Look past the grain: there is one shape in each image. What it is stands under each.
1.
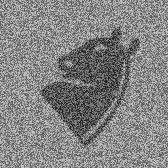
chess knight
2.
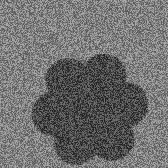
flower
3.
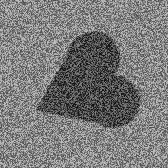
heart
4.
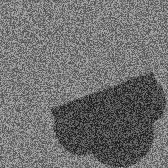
cloud
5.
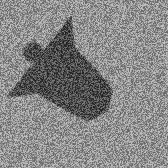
bell
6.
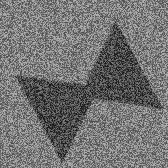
bow tie
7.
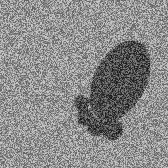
footprint
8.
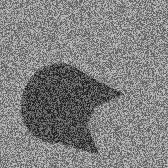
cat's head
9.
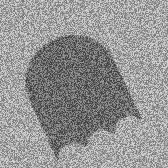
ghost
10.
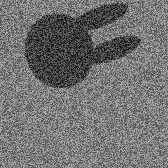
rabbit's head
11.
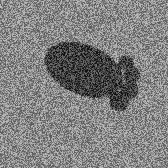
footprint
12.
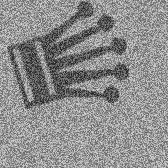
chess queen
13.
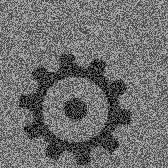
gear
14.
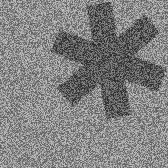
asterisk
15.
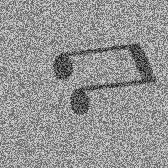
pair of musical notes
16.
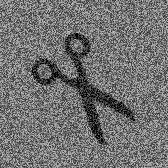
pair of scissors
